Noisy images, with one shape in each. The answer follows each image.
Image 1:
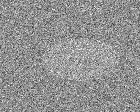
light ellipse
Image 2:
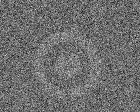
light bullseye
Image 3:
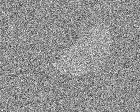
light half disc
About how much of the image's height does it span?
half
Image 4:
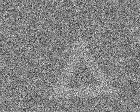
light triangle frame
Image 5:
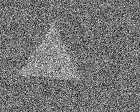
light triangle
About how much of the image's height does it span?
half
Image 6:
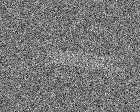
light bar
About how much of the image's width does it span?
half
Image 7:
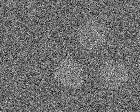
light three dots
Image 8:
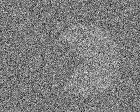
light disc with a wedge cut out
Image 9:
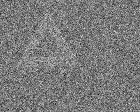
light triangle frame
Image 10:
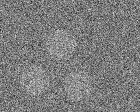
light three dots
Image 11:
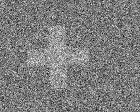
light cross
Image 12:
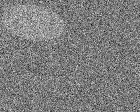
light ellipse, top left
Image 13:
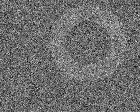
light ring
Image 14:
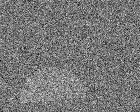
light half disc
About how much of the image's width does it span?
half
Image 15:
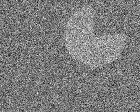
light disc with a wedge cut out
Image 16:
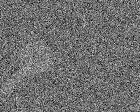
light lollipop
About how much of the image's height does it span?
half
